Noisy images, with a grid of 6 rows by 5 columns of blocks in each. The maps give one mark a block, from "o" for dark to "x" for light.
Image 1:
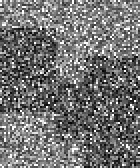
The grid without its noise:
x x x x x
o o x x x
o o x o o
o o o o o
x x o o o
x x x o o
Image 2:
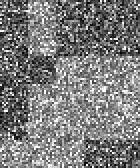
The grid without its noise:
o x o o o
o x o o o
o o x x x
o x x x x
o x x x x
x x x o o
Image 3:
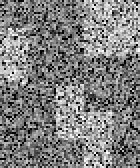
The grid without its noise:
o o o x x
x o o x x
x o o o o
o o x o o
o o x x o
o o o x o
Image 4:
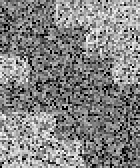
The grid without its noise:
o o x x x
o o o x x
x o o o x
o o o o o
x x o o o
x x x o o
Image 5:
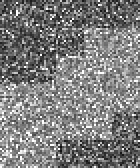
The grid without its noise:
o o o o o
o o o x x
o o x x x
x x x x x
x x x x o
x x o o o
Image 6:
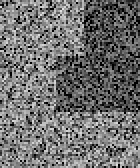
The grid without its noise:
x x x o o
x x x o o
x x o o o
x x o o o
x x x x x
x x x x x
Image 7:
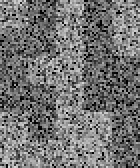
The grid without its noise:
x o x o x
o o x o x
o x x o o
o o x o o
x o x x o
x x x x o
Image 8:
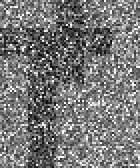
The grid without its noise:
x x o x x
o o o o x
x o o x x
x o x x x
x o x x x
x o x x x
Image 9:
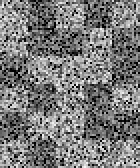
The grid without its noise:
x o x o x
x o o x o
o x x x o
x o x o x
o x x o o
x o x x x
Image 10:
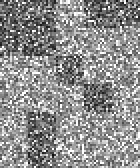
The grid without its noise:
o o x o o
o o x x x
x x o x x
x x x o x
x o x x x
x o x x x
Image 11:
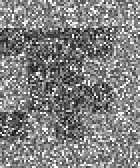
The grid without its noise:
x x x x x
o o o o x
x o o x x
x o o o x
o x o x x
x x x x x
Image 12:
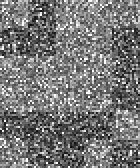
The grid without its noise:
x o x x x
o o x x o
x x x x o
x x x x o
o o o o x
x o o x o
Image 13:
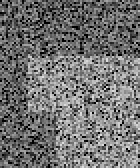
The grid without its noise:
o o o o o
o o o o o
o x x x x
o x x x x
o o x x x
o o x x x
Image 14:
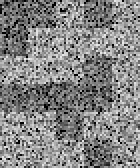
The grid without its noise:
o o x o x
o x x x x
x x x o x
o o o o x
x x o x x
x x x o x
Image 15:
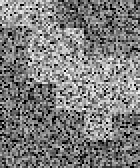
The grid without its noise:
x x o o o
o x x o o
o x x x x
o o x x x
o o o x o
o o o o o
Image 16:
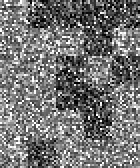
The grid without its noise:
x o o o o
x x x o x
x x o x o
x x o o x
x x x o x
x o x x x
